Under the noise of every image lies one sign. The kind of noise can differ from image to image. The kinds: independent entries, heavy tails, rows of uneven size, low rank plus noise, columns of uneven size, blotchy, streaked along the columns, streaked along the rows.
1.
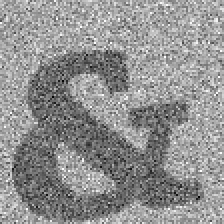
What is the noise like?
low rank plus noise
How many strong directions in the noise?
one
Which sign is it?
ampersand
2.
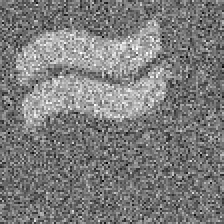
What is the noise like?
low rank plus noise
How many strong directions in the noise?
one
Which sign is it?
approximately sign
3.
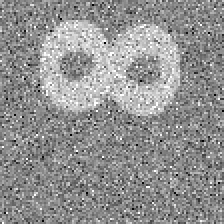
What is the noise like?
heavy tails
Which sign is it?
infinity sign
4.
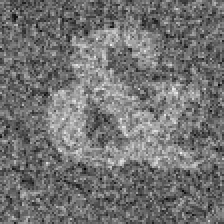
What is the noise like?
blotchy
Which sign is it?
ampersand
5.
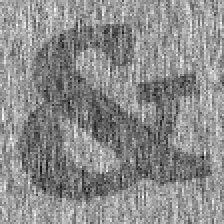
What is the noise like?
streaked along the columns
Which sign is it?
ampersand
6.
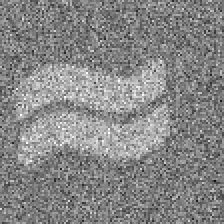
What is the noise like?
independent entries
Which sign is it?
approximately sign
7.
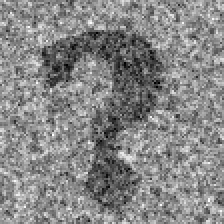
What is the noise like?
blotchy
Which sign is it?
question mark
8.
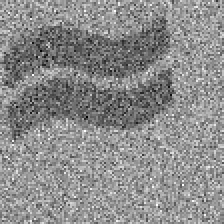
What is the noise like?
independent entries
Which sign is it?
approximately sign
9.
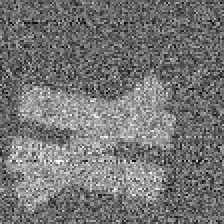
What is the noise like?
rows of uneven size
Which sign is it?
not-equal sign
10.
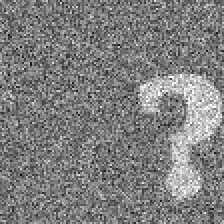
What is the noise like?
independent entries
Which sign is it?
question mark
